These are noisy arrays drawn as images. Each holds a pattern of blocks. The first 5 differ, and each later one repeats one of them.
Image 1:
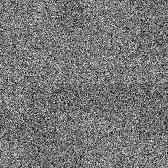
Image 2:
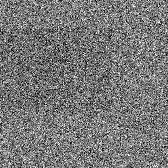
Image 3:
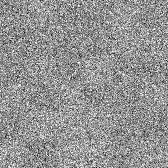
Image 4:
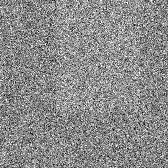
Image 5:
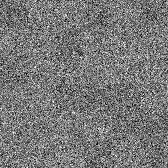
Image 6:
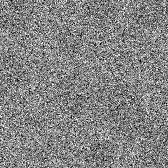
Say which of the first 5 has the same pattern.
5
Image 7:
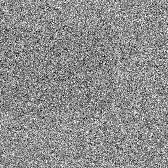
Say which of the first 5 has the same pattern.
2
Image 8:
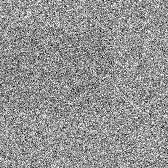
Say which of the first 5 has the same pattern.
2
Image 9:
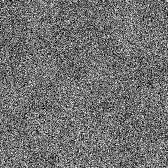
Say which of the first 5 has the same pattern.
3
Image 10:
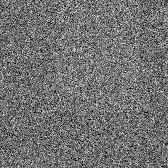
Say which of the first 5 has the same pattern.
4
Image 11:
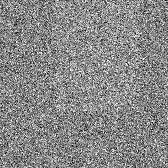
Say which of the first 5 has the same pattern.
4
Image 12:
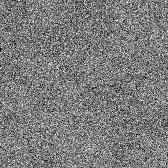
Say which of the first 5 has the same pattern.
3
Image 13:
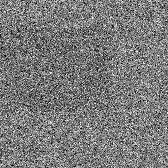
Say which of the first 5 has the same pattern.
2
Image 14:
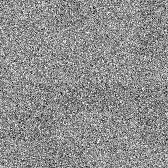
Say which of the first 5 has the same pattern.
1
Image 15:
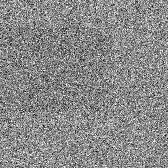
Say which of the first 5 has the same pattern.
2
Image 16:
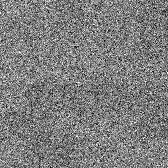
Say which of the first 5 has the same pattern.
1
